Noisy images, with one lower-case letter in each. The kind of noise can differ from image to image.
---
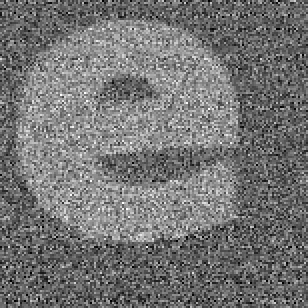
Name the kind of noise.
rows of uneven size
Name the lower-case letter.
e
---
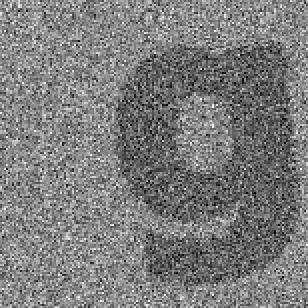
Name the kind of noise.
low rank plus noise
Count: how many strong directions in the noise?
two
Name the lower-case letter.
g
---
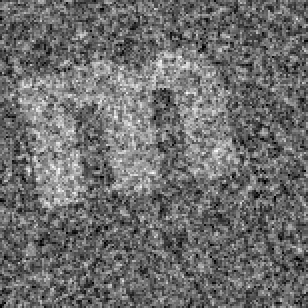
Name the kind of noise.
blotchy
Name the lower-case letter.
m
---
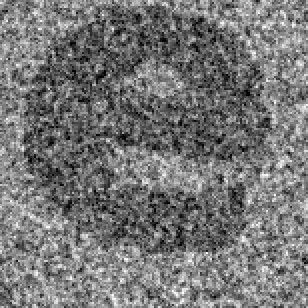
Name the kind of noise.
blotchy
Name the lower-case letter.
e
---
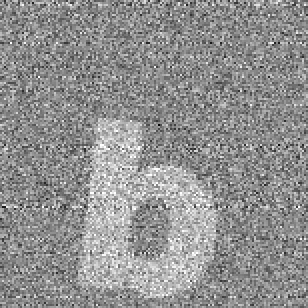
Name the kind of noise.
rows of uneven size
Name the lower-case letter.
b
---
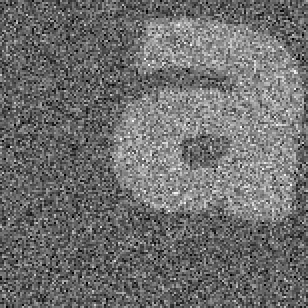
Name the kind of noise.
independent entries
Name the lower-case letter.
a
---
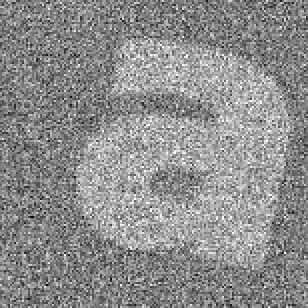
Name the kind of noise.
low rank plus noise
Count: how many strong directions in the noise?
five to eight
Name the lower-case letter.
a
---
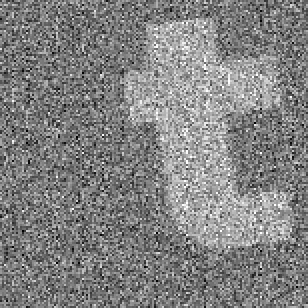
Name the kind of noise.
columns of uneven size
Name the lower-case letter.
t
